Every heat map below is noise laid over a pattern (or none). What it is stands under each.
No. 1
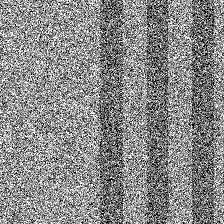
bands of columns
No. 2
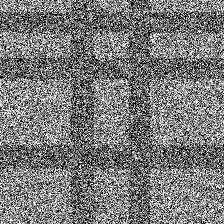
bands of rows crossing bands of columns
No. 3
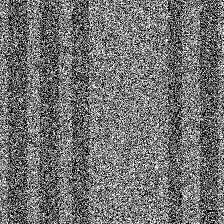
bands of columns
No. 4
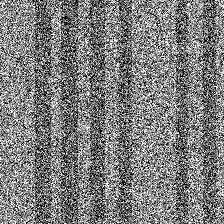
bands of columns
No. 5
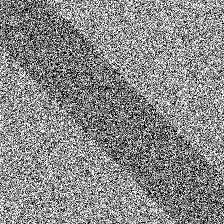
a diagonal band
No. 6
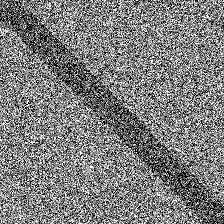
a diagonal band
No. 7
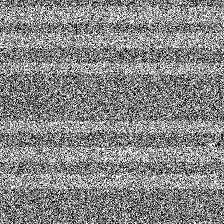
bands of rows
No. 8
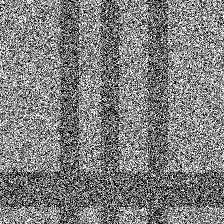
bands of rows crossing bands of columns
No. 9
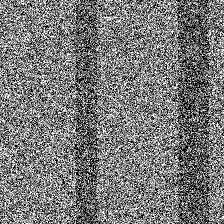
bands of columns
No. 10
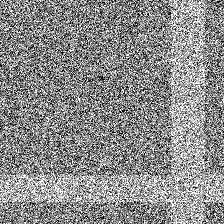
bands of rows crossing bands of columns
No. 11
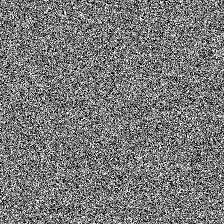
only noise
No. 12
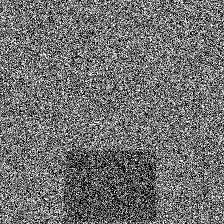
one block
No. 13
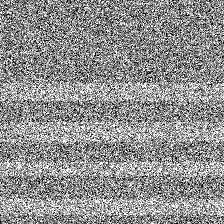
bands of rows
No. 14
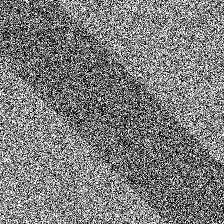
a diagonal band
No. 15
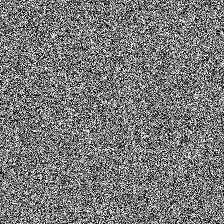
only noise
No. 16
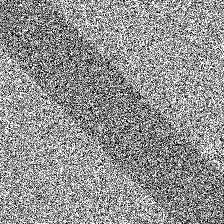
a diagonal band
